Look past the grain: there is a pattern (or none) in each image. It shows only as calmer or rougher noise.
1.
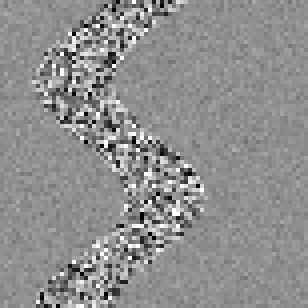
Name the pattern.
a wavy band
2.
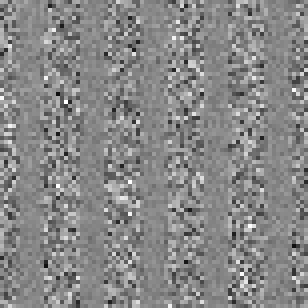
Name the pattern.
vertical stripes
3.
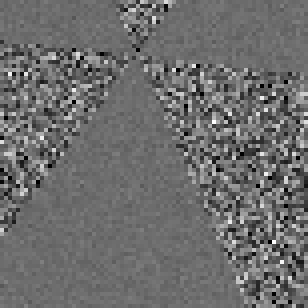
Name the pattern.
spokes from one point
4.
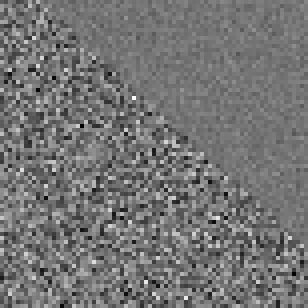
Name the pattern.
a sharp edge
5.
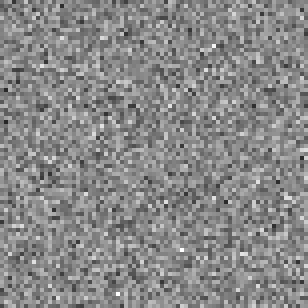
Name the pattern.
only noise
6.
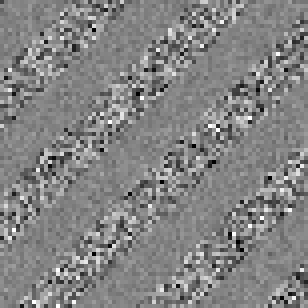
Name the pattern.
diagonal stripes
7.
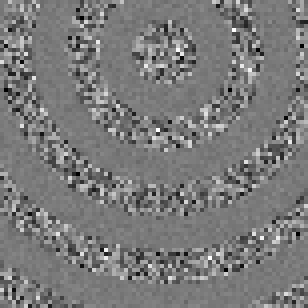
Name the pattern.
rings round one point
